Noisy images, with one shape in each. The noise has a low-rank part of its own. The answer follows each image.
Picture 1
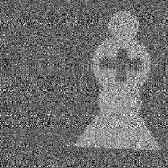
chess bishop
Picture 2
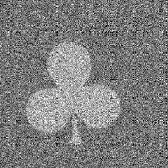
club
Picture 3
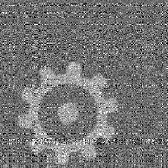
gear
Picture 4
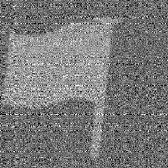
flag
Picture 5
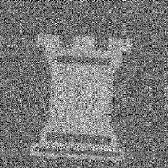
chess rook
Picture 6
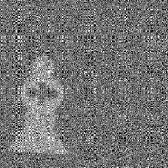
chess bishop
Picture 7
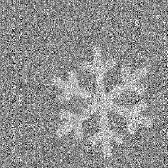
snowflake
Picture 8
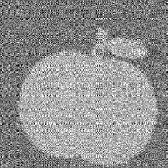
apple
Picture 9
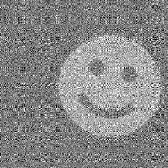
smiling face
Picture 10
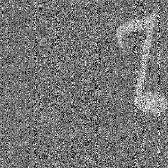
musical note
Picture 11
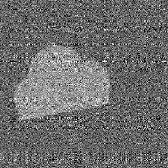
cloud
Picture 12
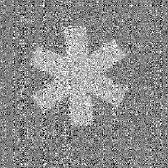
asterisk
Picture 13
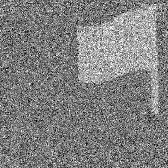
flag
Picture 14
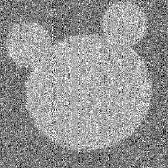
bear's head
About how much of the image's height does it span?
nearly all
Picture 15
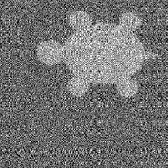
turtle
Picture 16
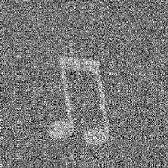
pair of musical notes
